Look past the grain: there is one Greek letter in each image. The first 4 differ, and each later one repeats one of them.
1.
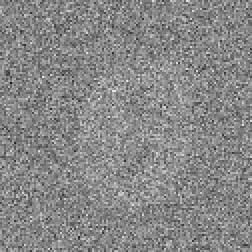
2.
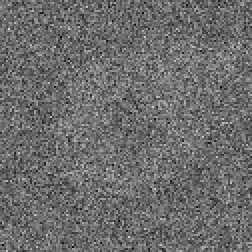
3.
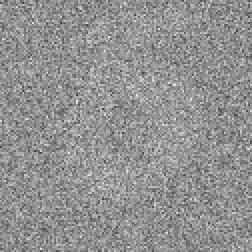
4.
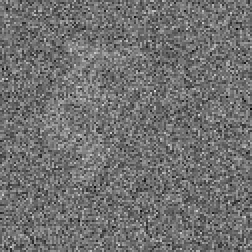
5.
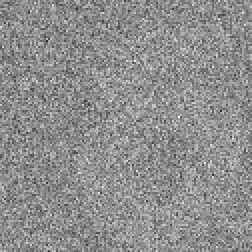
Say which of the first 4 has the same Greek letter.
3
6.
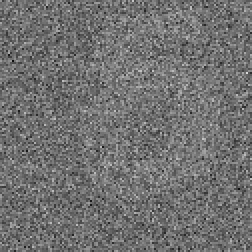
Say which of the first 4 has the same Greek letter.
3
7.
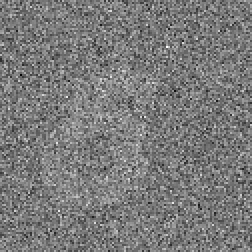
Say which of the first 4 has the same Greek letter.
3
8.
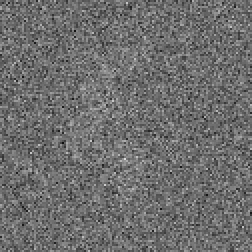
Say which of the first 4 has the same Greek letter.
4
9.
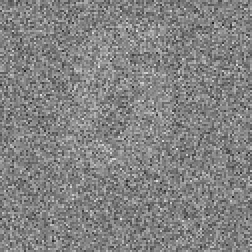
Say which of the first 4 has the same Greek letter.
3
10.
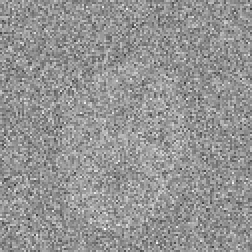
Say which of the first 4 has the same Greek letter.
1
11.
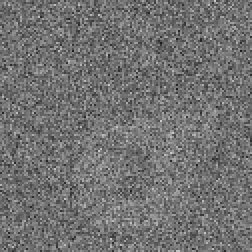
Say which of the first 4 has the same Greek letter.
2
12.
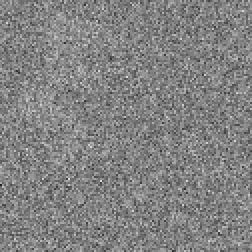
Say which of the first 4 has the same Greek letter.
4
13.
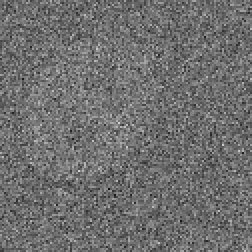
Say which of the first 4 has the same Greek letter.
1
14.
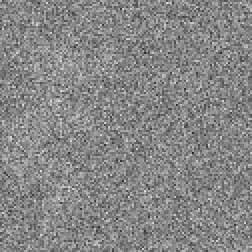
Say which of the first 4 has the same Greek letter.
4
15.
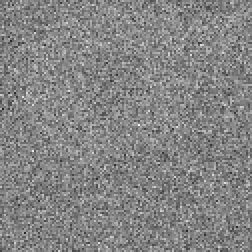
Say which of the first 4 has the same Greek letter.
2
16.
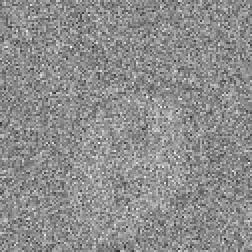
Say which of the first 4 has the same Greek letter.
1
